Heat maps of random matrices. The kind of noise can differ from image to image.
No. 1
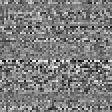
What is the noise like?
rows of uneven size
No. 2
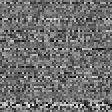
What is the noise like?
rows of uneven size
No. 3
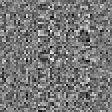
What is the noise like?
low rank plus noise
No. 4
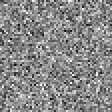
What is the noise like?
independent entries
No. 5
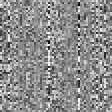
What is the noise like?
columns of uneven size
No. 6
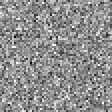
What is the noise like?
independent entries
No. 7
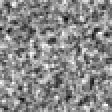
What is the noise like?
blotchy
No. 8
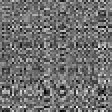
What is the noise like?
low rank plus noise
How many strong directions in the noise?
two
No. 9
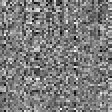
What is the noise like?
low rank plus noise
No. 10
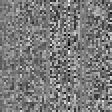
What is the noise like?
columns of uneven size
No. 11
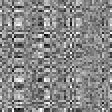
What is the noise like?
low rank plus noise
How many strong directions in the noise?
one
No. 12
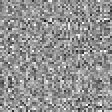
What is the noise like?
low rank plus noise
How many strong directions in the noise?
five to eight
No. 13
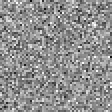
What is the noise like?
independent entries
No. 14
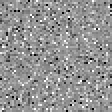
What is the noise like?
heavy tails
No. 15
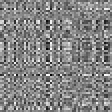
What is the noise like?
low rank plus noise
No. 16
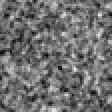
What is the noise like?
blotchy
